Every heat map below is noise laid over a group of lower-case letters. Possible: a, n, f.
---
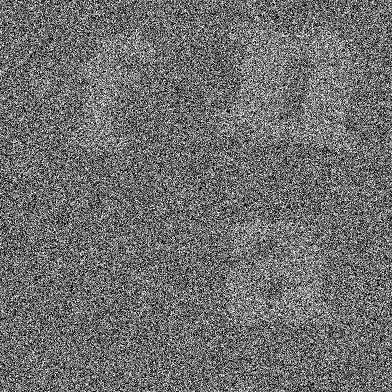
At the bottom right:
a
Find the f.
top left
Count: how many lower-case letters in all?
3
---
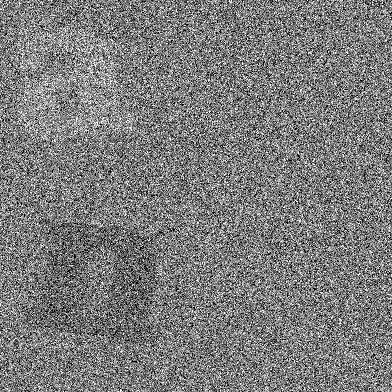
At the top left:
a
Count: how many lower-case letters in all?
2
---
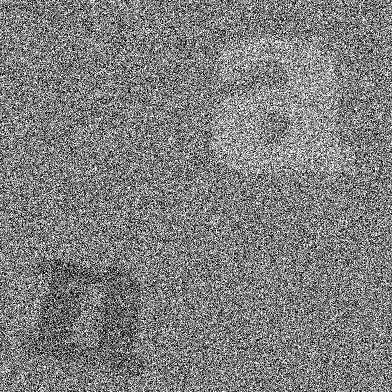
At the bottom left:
n
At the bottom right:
nothing
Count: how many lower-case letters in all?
2
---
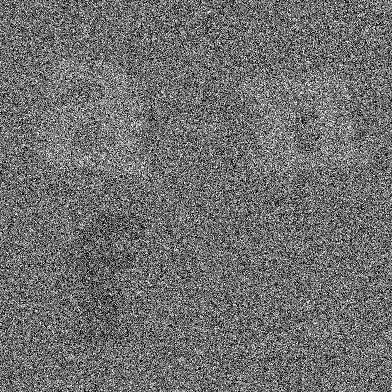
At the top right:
n
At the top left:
a
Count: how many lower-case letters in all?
3
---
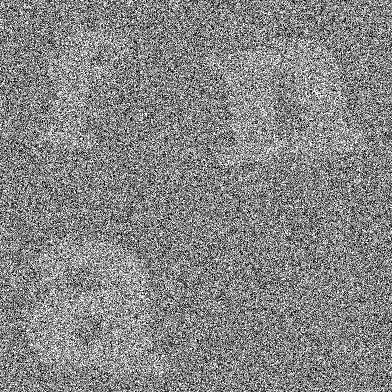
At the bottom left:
a
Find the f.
top left
